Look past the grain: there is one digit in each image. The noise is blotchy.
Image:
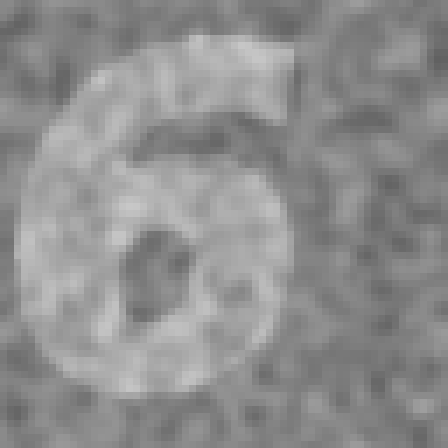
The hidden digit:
6
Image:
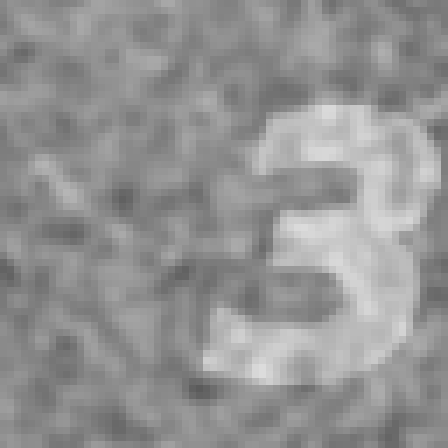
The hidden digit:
3
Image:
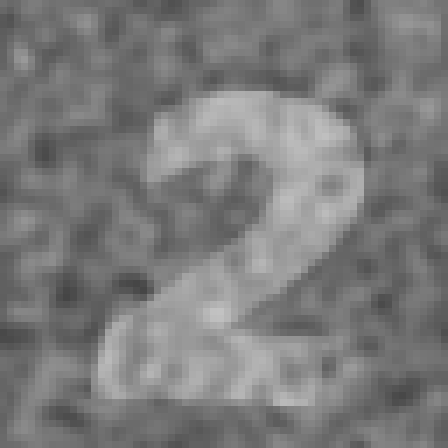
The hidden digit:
2
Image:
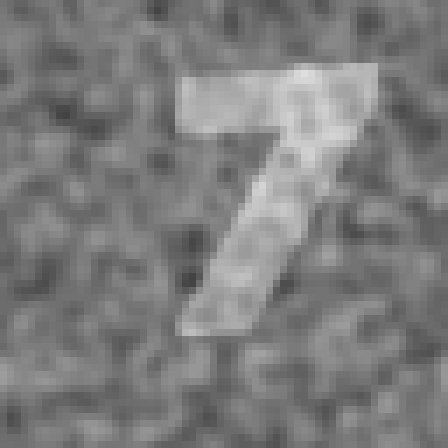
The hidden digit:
7
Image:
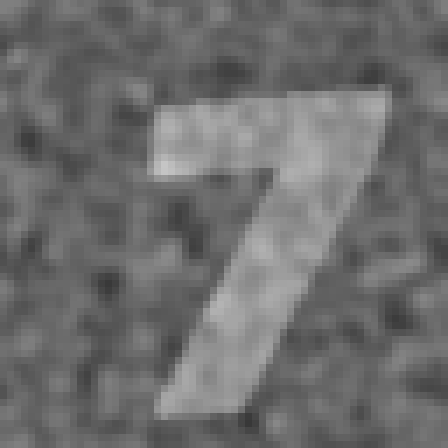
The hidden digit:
7
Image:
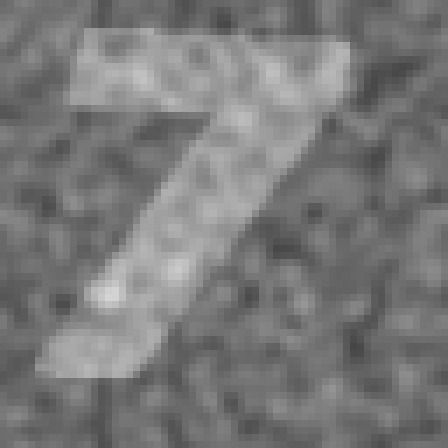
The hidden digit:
7
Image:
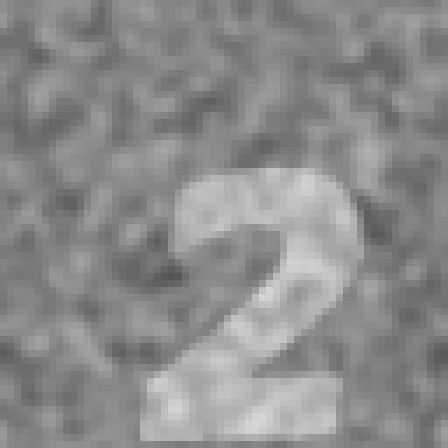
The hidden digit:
2
